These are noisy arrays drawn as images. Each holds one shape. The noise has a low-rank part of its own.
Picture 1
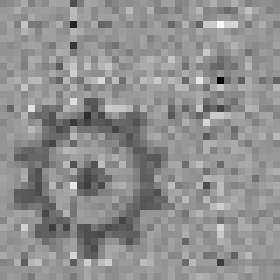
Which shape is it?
gear
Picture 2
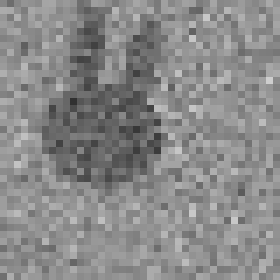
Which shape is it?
rabbit's head
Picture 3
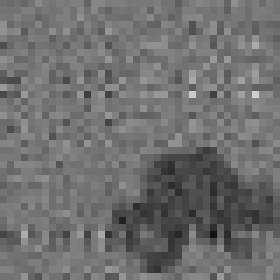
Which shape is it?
car
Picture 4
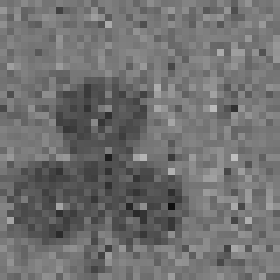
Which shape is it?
club
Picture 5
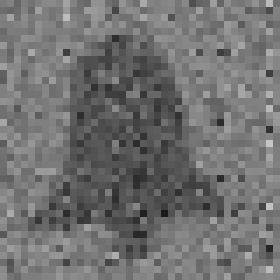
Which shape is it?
bell
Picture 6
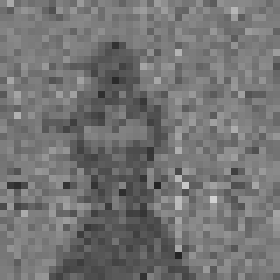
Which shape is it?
chess bishop
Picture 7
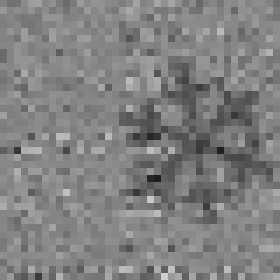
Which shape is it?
snowflake
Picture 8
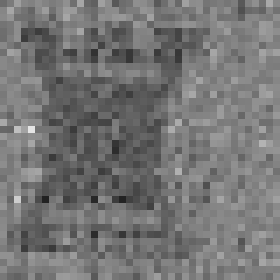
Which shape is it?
chess rook
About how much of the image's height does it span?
nearly all
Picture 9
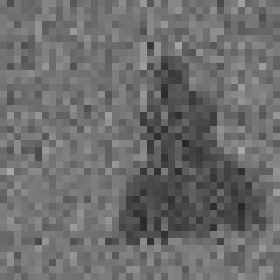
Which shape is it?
chess pawn
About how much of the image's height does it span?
two thirds
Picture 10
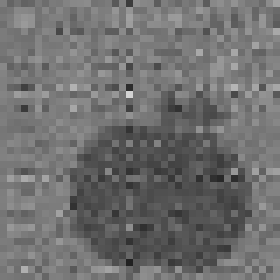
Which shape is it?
apple
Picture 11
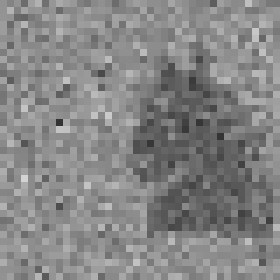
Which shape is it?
chess knight
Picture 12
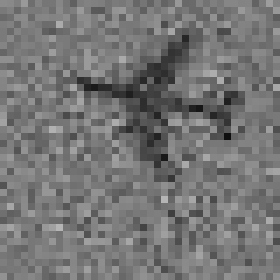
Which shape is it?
airplane
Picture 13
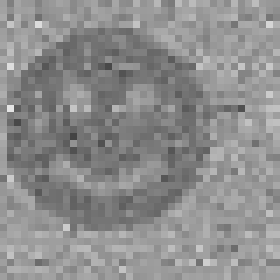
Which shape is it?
smiling face
